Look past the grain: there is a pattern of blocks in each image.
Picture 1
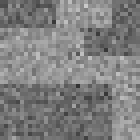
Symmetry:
no symmetry
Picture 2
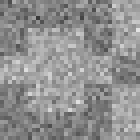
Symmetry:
top and bottom mirror each other
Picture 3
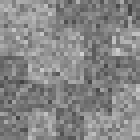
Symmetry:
mirrored about the diagonal from the top left
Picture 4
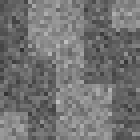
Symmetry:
the same after a half turn
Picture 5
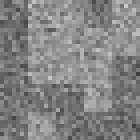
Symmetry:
no symmetry
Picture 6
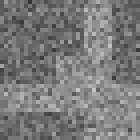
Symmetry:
mirrored about the diagonal from the top left
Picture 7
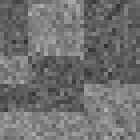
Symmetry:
no symmetry
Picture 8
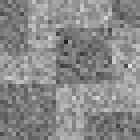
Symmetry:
mirrored about the diagonal from the bottom left
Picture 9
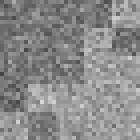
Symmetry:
mirrored about the diagonal from the top left
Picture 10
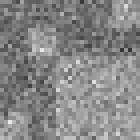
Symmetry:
mirrored about the diagonal from the top left
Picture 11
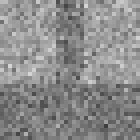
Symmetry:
left and right mirror each other
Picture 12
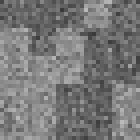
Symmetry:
no symmetry
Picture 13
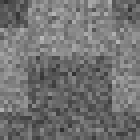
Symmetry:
left and right mirror each other
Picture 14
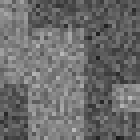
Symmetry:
no symmetry
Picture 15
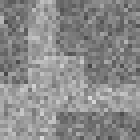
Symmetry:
mirrored about the diagonal from the bottom left
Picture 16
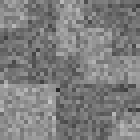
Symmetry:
mirrored about the diagonal from the bottom left
